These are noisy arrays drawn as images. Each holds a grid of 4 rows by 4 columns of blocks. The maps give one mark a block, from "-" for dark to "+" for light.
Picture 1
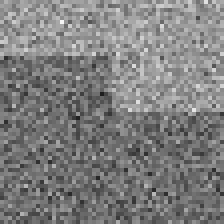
+ + + +
- - + +
- - - -
- - - -
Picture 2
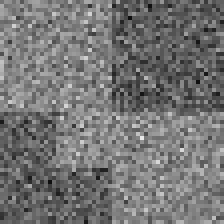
+ + - -
+ + - -
- + + +
- - + +
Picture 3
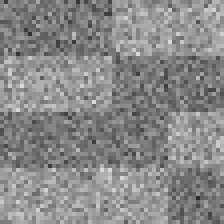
- - + +
+ + - -
- - - +
+ + + -
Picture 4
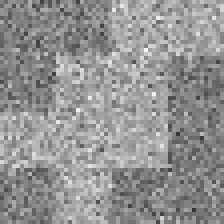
- - + +
- + + -
+ + + -
- + - -
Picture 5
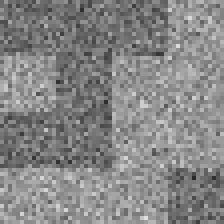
- - - +
+ - + +
- - + +
+ + + -
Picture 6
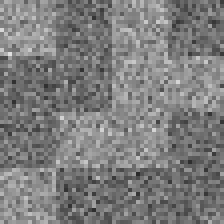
+ - + -
- - + +
- + + -
+ - - -
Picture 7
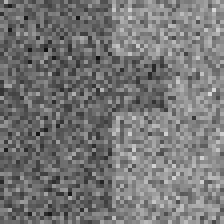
- - + +
- - - +
- - + +
- - + +
